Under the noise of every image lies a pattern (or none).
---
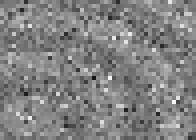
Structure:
rings round one point
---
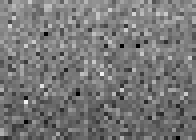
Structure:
a smooth slope
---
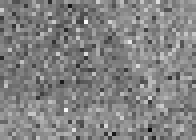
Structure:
spokes from one point
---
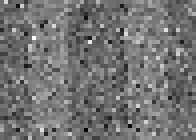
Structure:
vertical stripes
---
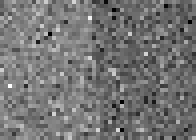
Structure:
a sharp edge
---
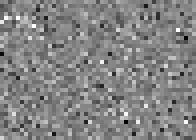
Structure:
only noise
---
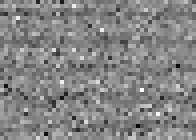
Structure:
horizontal stripes
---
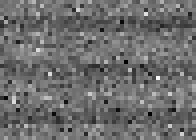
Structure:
horizontal stripes
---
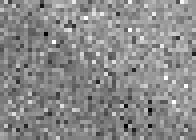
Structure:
a sharp edge
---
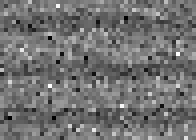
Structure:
horizontal stripes
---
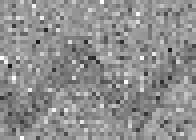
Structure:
a wavy band
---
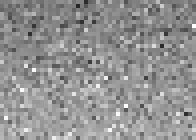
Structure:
a smooth slope
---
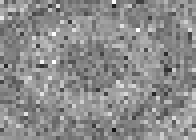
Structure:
rings round one point
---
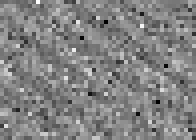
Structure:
diagonal stripes
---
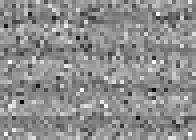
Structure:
horizontal stripes
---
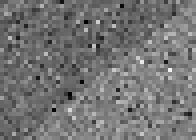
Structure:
a sharp edge
